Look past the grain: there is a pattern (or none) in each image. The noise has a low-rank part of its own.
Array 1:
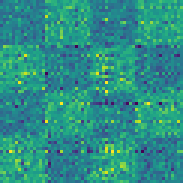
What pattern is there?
a checkerboard
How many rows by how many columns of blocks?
4 by 4
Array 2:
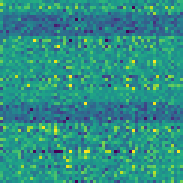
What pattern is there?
bands of rows
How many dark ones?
2
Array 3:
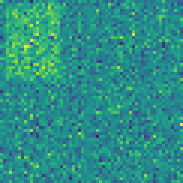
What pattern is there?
one block
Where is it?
top left
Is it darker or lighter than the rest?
lighter
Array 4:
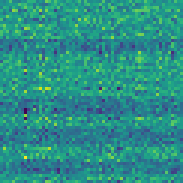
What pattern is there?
bands of rows
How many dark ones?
4
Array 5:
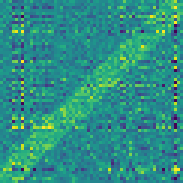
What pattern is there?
a diagonal band
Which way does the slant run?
bottom left to top right
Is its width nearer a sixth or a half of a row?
a sixth
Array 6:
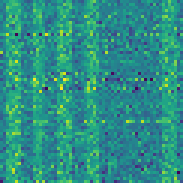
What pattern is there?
bands of columns
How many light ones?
5
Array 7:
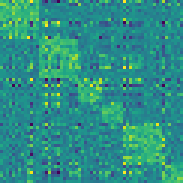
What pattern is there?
blocks along the diagonal
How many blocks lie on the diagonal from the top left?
6
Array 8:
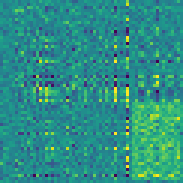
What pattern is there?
one block
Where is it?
bottom right
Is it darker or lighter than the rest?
lighter
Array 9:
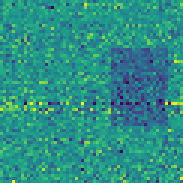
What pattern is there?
one block
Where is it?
middle right
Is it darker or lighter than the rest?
darker
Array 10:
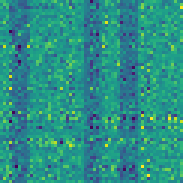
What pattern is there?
bands of columns
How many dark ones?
3
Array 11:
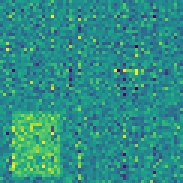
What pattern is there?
one block
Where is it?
bottom left
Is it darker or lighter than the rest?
lighter
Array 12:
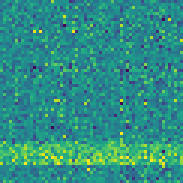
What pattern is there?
one band of rows
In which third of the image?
bottom
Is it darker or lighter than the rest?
lighter
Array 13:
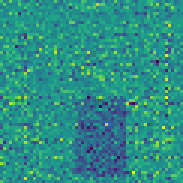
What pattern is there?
one block
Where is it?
bottom middle
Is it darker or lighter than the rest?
darker
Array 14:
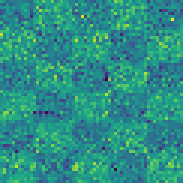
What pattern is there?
a checkerboard
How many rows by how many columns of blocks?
6 by 5
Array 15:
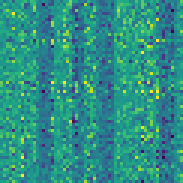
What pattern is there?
bands of columns
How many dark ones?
4
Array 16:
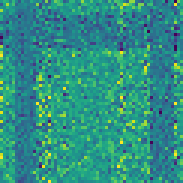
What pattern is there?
bands of rows crossing bands of columns
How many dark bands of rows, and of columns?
1 and 2
